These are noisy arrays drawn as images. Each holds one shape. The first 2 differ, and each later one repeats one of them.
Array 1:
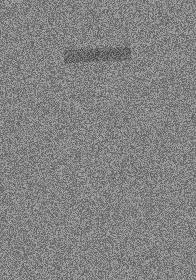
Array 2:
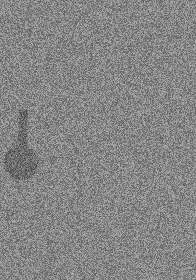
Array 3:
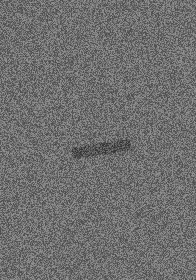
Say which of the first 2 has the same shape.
1
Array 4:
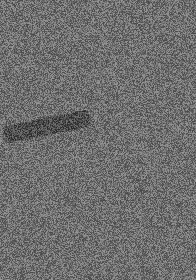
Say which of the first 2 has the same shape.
1
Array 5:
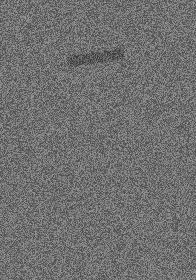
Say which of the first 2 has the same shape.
1
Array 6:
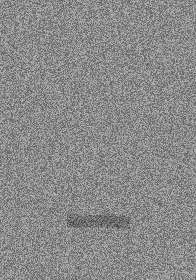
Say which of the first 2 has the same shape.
1
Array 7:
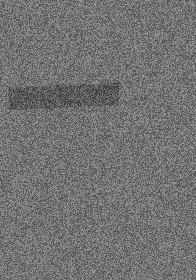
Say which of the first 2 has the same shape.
1
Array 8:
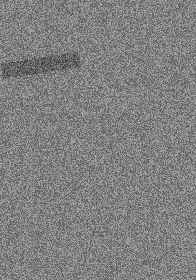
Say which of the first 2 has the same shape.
1
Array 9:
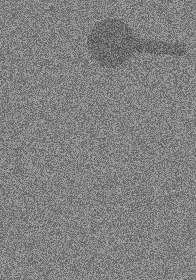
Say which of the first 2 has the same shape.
2
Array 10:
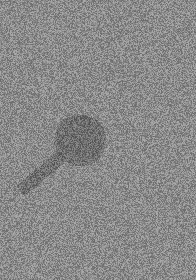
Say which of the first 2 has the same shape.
2
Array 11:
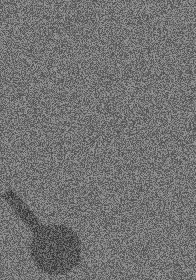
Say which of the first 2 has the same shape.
2
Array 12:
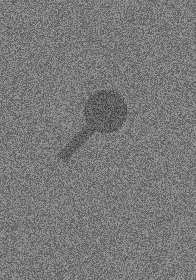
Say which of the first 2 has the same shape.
2
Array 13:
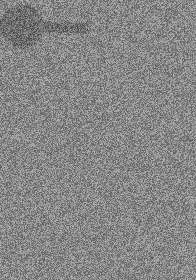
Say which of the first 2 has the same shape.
2
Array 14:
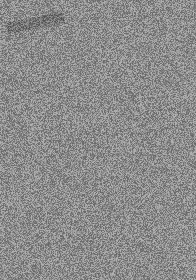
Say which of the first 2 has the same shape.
1
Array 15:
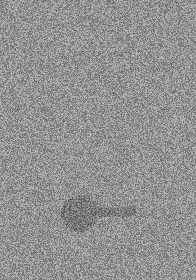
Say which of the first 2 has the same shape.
2
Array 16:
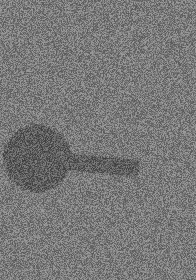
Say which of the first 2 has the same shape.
2
